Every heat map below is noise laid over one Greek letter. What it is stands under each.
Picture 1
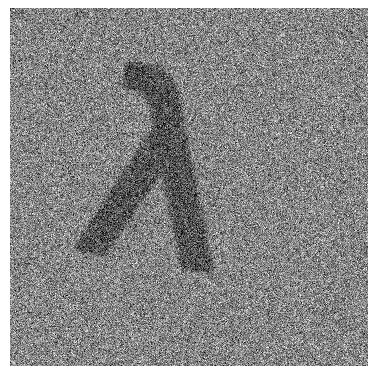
lambda
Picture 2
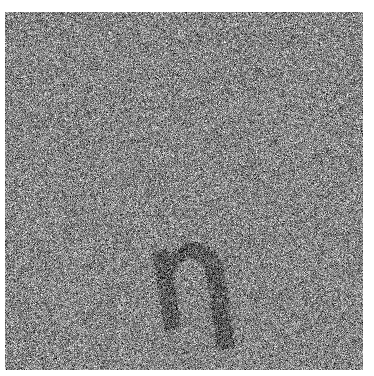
eta
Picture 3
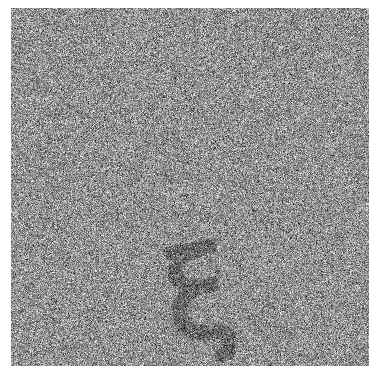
xi
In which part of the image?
bottom middle
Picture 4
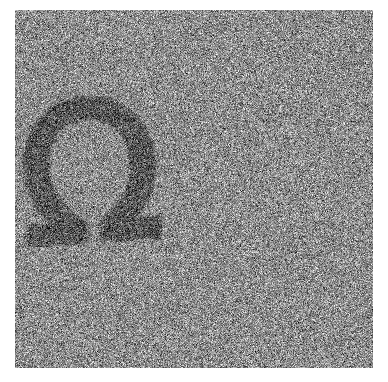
omega
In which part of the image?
middle left
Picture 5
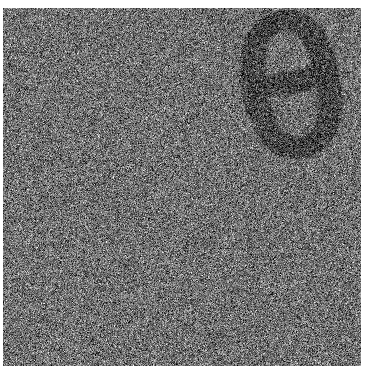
theta
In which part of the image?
top right
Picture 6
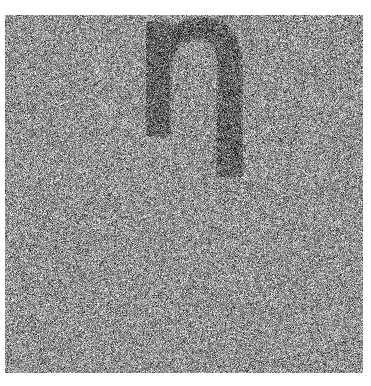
eta
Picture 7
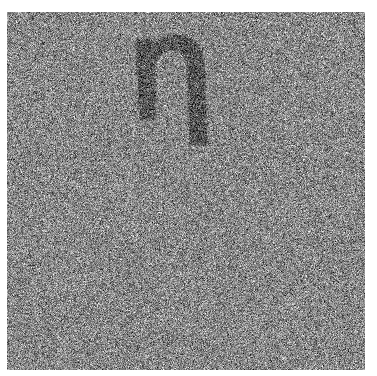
eta
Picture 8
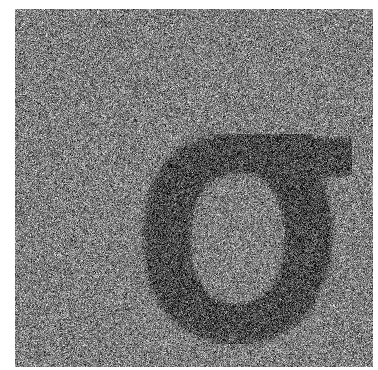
sigma
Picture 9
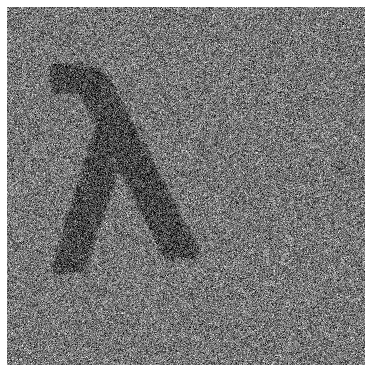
lambda
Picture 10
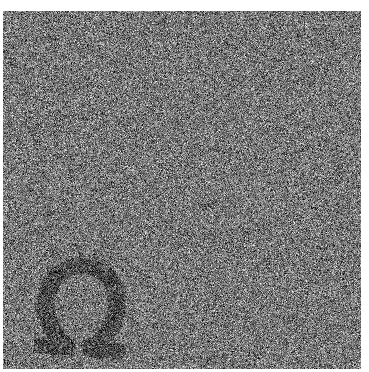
omega
